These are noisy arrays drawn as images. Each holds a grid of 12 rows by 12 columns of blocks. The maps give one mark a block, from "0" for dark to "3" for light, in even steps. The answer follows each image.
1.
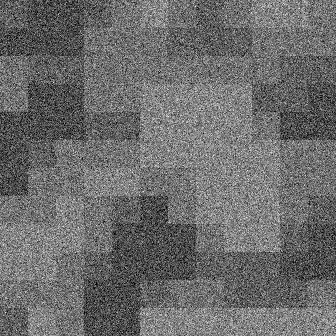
1 0 0 1 2 3 2 1 2 3 3 2
0 0 0 2 2 2 1 1 1 2 2 2
2 1 1 2 2 2 2 2 2 2 1 1
2 0 0 2 2 3 3 3 3 1 1 0
0 0 0 1 1 3 3 3 3 2 0 0
0 1 2 2 2 3 3 3 3 3 2 2
0 2 2 3 3 2 2 3 3 3 2 2
2 2 3 2 1 0 2 3 3 3 2 1
3 3 3 2 0 0 0 2 3 3 1 0
3 3 2 1 0 0 0 1 1 1 0 0
2 2 2 0 0 1 2 2 1 1 1 2
1 3 2 0 0 3 3 3 3 3 3 3
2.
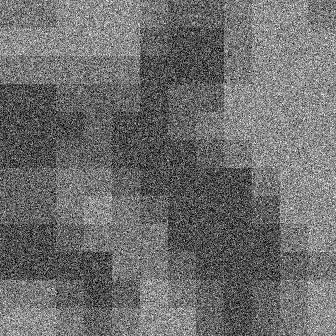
2 2 3 3 3 2 1 1 2 3 3 2
3 3 3 3 3 1 0 0 2 3 3 3
2 2 2 2 2 0 0 0 2 3 3 3
0 0 1 1 1 0 1 1 3 3 3 3
0 0 0 1 0 0 1 2 3 3 3 3
0 0 1 1 0 0 0 1 2 3 3 3
1 1 2 2 1 0 0 0 0 2 3 3
1 1 2 3 2 1 0 0 0 1 3 3
0 0 1 2 2 2 0 0 0 0 2 3
0 0 0 0 2 2 1 0 0 0 1 2
2 2 1 0 1 3 2 1 0 1 2 3
3 3 2 1 2 3 3 1 0 1 2 3
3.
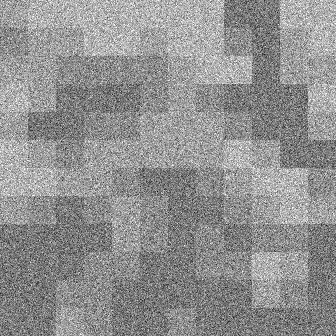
2 3 3 3 3 3 3 3 0 0 3 3
1 2 2 3 3 2 3 3 1 0 2 3
2 2 1 1 1 1 2 3 3 0 2 2
3 2 0 0 0 1 2 1 0 0 0 3
2 0 0 1 1 2 2 2 1 0 0 2
3 2 1 2 2 2 2 2 3 2 0 0
3 3 2 2 1 0 0 1 2 3 3 1
2 1 0 1 2 1 0 0 1 2 3 2
0 0 0 0 2 1 0 1 0 1 1 0
0 0 0 1 1 0 0 1 1 3 2 0
0 0 1 1 0 0 0 0 0 2 1 0
0 0 2 1 0 0 1 0 0 0 0 0
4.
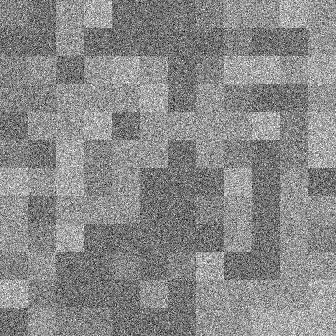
1 0 2 3 0 0 0 1 2 2 3 2
0 0 2 0 0 0 0 0 1 0 0 2
1 2 0 2 3 2 0 1 3 3 2 3
1 1 2 2 2 3 0 2 1 0 0 2
0 2 2 3 0 2 2 2 2 3 1 3
1 0 3 1 2 2 0 2 1 0 1 3
3 2 3 1 2 0 0 0 3 0 2 0
2 0 2 2 2 0 0 1 2 0 2 2
2 1 3 0 0 0 0 0 2 0 2 1
1 2 0 0 1 0 1 3 0 0 2 2
3 1 0 0 0 2 0 2 2 2 2 3
0 2 1 1 0 0 0 2 2 3 3 3
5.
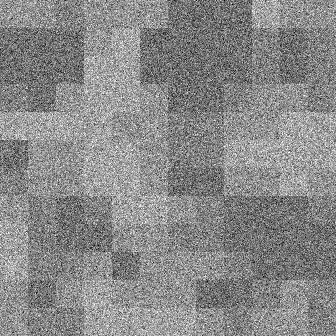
2 2 1 2 2 2 0 0 0 3 2 2
0 0 0 2 3 0 0 0 0 1 0 1
0 0 0 3 3 0 0 0 0 1 0 1
1 0 2 3 3 2 0 0 1 2 2 1
3 3 3 3 2 2 1 1 2 2 3 3
0 2 2 3 3 2 1 1 3 3 3 3
1 2 2 3 3 2 0 0 2 2 3 2
2 1 0 1 3 3 2 1 0 0 0 1
3 1 0 0 2 2 1 1 0 0 0 0
3 1 1 2 0 2 2 2 1 0 0 0
2 0 2 3 2 2 2 0 0 1 2 1
2 1 1 3 3 3 3 2 1 2 2 1
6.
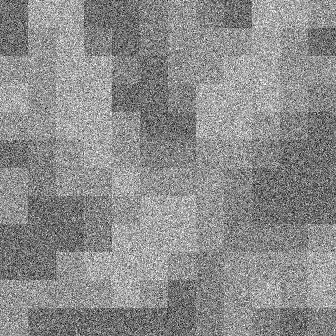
0 3 3 0 0 1 2 1 0 3 3 2
0 2 3 1 0 1 2 2 2 3 2 0
2 2 3 3 1 0 2 2 3 3 2 2
3 2 3 3 0 0 1 3 3 3 2 1
2 2 3 3 2 0 0 3 3 2 1 0
0 1 2 3 2 1 1 2 2 1 0 0
2 1 2 2 3 2 2 2 1 0 0 0
2 0 0 1 2 3 3 2 1 0 0 0
0 0 0 1 3 3 3 2 1 1 1 2
0 0 2 3 3 3 2 1 2 2 2 3
2 2 2 2 3 2 0 1 2 3 2 3
2 0 0 0 0 0 0 1 2 1 0 1
